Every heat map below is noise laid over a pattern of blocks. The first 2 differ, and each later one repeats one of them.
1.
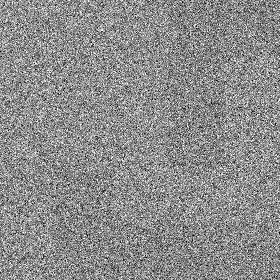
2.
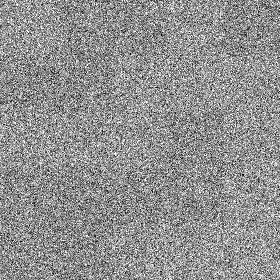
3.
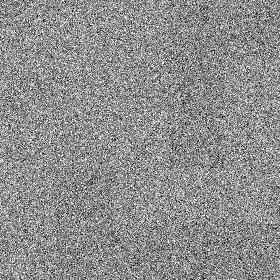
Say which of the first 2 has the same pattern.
1
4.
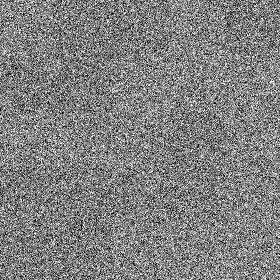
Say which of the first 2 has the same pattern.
2
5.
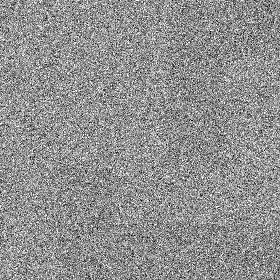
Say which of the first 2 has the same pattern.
1
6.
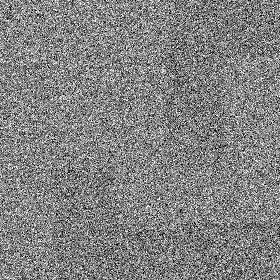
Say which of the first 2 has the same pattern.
1
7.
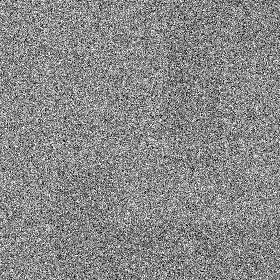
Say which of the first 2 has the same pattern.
1
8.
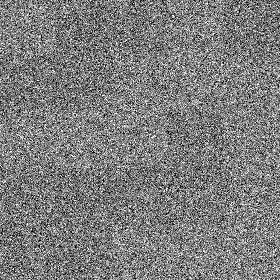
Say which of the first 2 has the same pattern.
2
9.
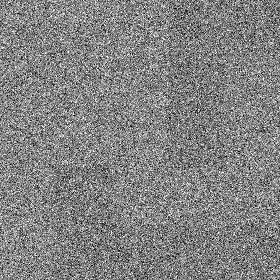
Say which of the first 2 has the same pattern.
1
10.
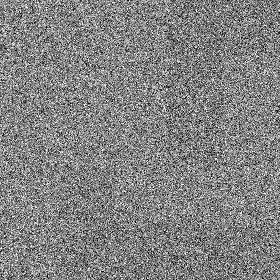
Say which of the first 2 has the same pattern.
1
